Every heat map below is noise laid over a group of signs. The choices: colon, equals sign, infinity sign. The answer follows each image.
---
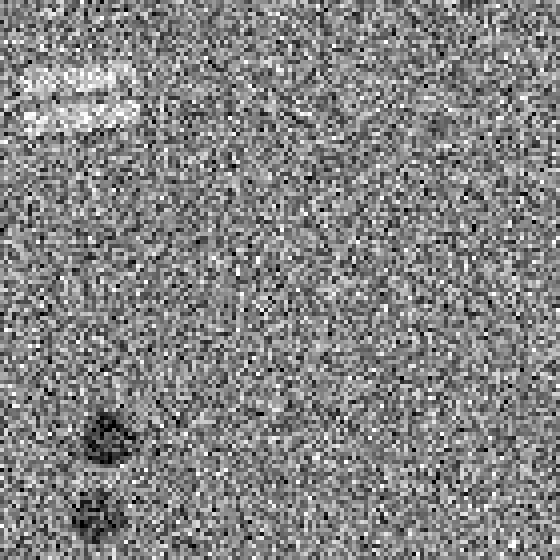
top left: light equals sign; bottom left: dark colon
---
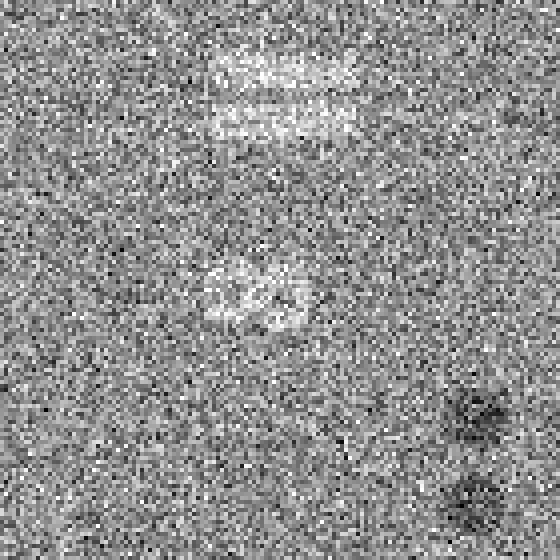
top middle: light equals sign; centre: light infinity sign; bottom right: dark colon
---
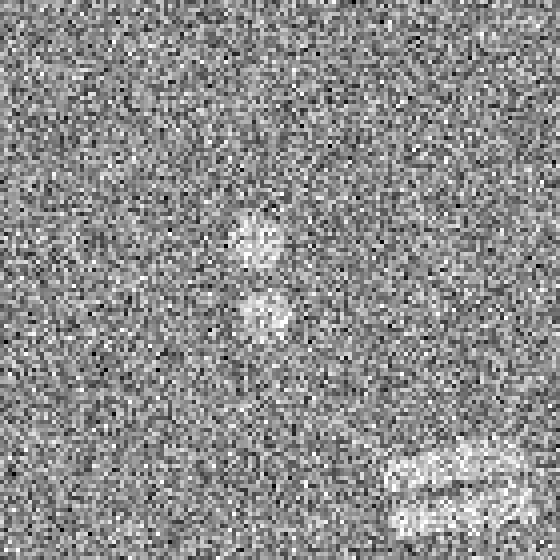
centre: light colon; bottom right: light equals sign
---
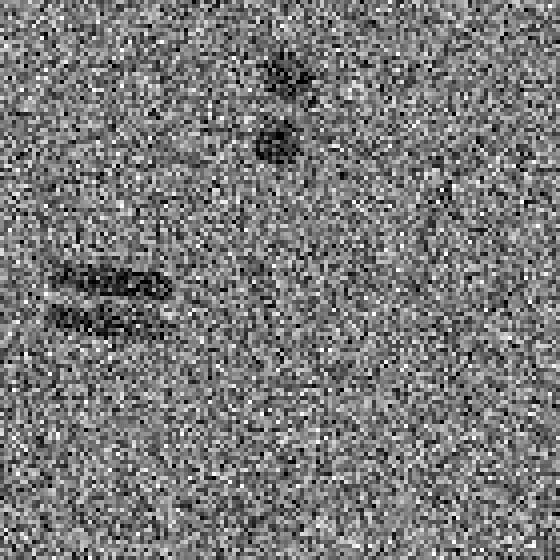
top middle: dark colon; middle left: dark equals sign
